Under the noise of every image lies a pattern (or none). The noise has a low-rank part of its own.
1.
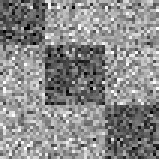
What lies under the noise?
blocks along the diagonal
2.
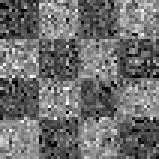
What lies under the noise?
a checkerboard
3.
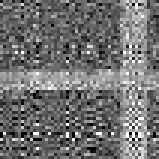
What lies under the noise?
bands of rows crossing bands of columns
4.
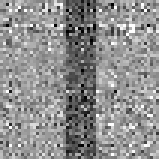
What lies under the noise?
one band of columns
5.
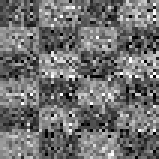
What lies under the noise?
a checkerboard
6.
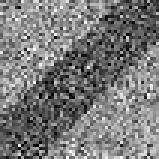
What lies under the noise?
a diagonal band
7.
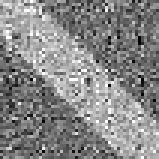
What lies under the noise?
a diagonal band
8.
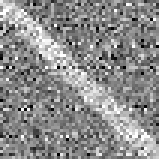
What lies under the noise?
a diagonal band
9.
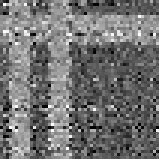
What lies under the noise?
bands of rows crossing bands of columns
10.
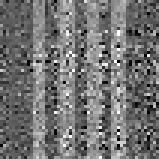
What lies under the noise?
bands of columns
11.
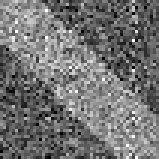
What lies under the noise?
a diagonal band
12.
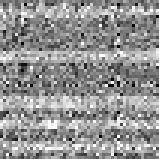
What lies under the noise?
bands of rows
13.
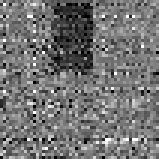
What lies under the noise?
one block
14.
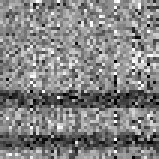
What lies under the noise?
bands of rows
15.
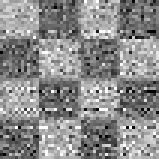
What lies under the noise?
a checkerboard
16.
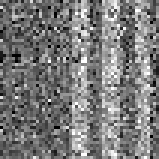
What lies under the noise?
bands of columns
